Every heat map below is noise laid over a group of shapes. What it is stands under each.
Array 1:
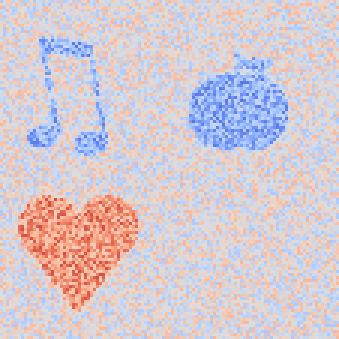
top left: blue pair of musical notes; top right: blue apple; bottom left: red heart
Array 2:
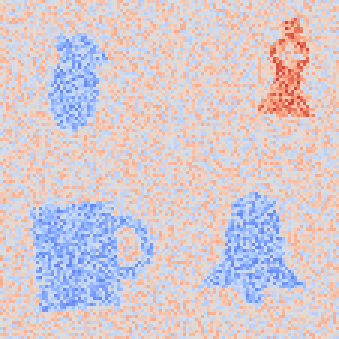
top left: blue footprint; top right: red chess bishop; bottom left: blue cup; bottom right: blue bell
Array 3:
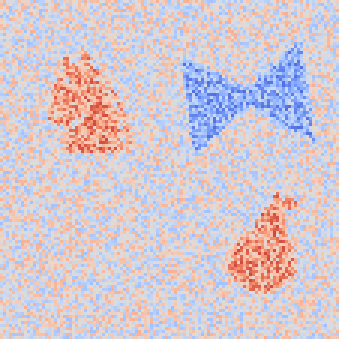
top left: red chess knight; top right: blue bow tie; bottom right: red pear
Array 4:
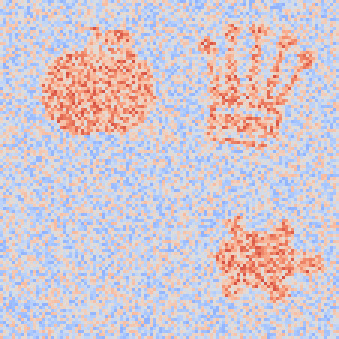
top left: red apple; top right: red chess queen; bottom right: red turtle
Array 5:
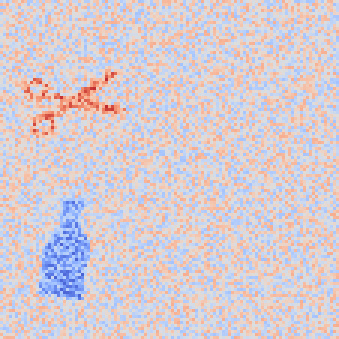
top left: red pair of scissors; bottom left: blue bottle
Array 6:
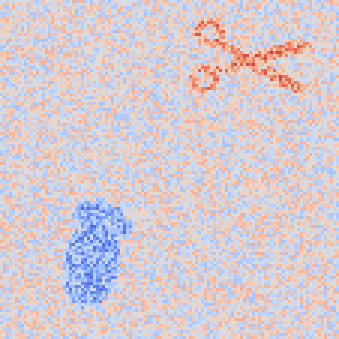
top right: red pair of scissors; bottom left: blue footprint
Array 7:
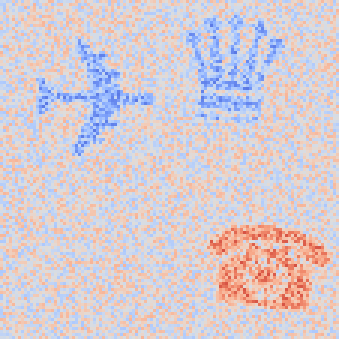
top left: blue airplane; top right: blue chess queen; bottom right: red telephone
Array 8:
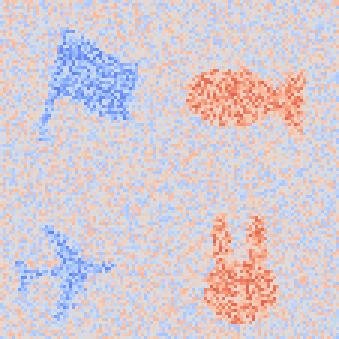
top left: blue flag; top right: red fish; bottom left: blue airplane; bottom right: red rabbit's head
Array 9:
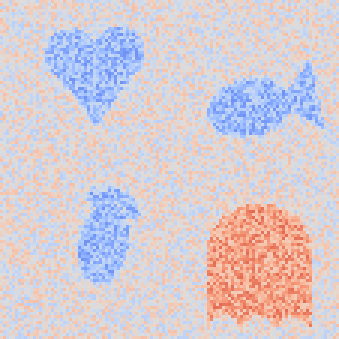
top left: blue heart; top right: blue fish; bottom left: blue footprint; bottom right: red ghost
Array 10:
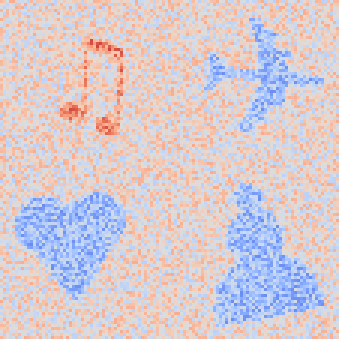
top left: red pair of musical notes; top right: blue airplane; bottom left: blue heart; bottom right: blue chess pawn
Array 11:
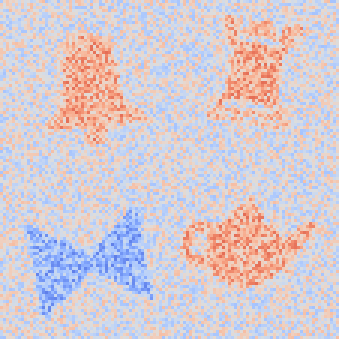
top left: red bell; top right: red chess rook; bottom left: blue bow tie; bottom right: red teapot
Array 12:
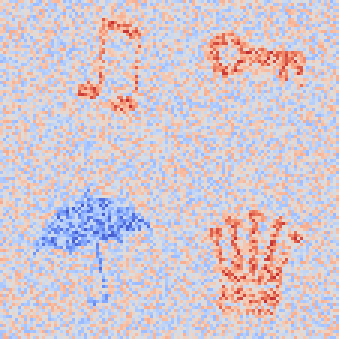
top left: red pair of musical notes; top right: red key; bottom left: blue umbrella; bottom right: red chess queen
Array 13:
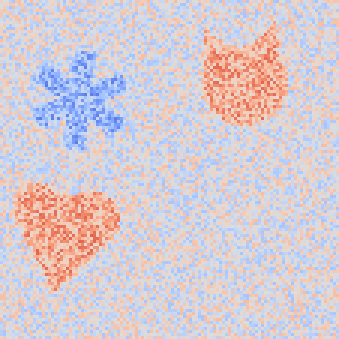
top left: blue asterisk; top right: red cat's head; bottom left: red heart
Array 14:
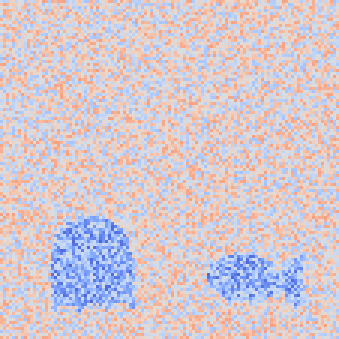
bottom left: blue ghost; bottom right: blue fish
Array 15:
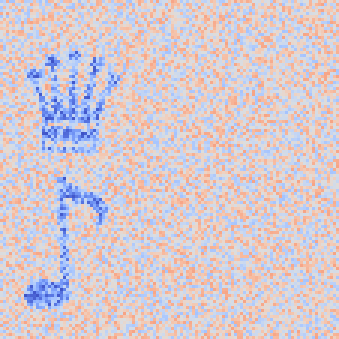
top left: blue chess queen; bottom left: blue musical note
